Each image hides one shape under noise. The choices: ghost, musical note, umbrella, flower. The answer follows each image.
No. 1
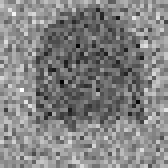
ghost
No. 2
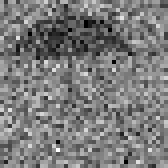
umbrella
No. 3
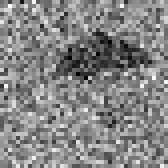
umbrella
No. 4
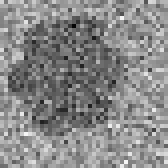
flower
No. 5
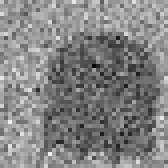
ghost
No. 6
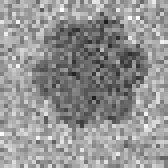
flower
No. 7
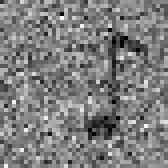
musical note
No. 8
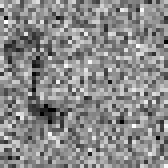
musical note
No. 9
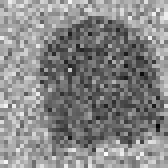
ghost
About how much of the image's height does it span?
nearly all
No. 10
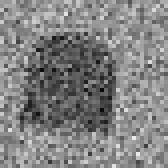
ghost
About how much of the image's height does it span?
two thirds
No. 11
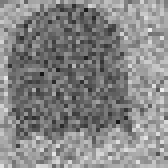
ghost
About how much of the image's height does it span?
nearly all
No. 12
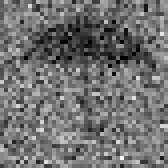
umbrella
